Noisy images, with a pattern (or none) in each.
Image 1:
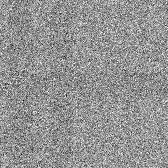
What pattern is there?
bands of rows crossing bands of columns
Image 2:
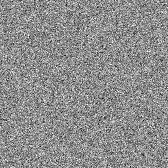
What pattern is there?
only noise
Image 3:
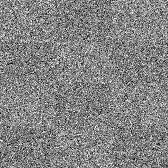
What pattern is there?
a checkerboard
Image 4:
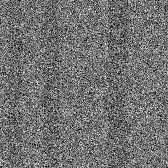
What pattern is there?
bands of columns
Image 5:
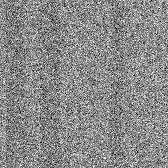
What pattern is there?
bands of columns
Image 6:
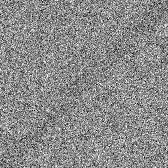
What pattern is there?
a diagonal band
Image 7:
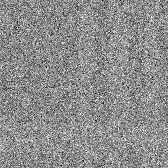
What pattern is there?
bands of rows crossing bands of columns
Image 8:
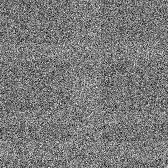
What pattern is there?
bands of rows crossing bands of columns
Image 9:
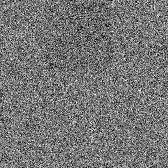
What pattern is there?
one block
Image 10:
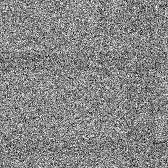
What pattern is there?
bands of rows crossing bands of columns
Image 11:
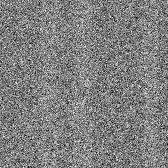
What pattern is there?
bands of columns
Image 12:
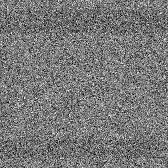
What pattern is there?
bands of rows
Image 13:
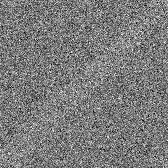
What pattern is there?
a diagonal band
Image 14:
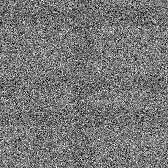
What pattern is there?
bands of rows crossing bands of columns
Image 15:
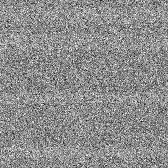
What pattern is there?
bands of rows
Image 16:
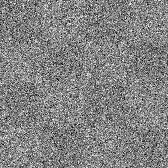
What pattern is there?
a checkerboard
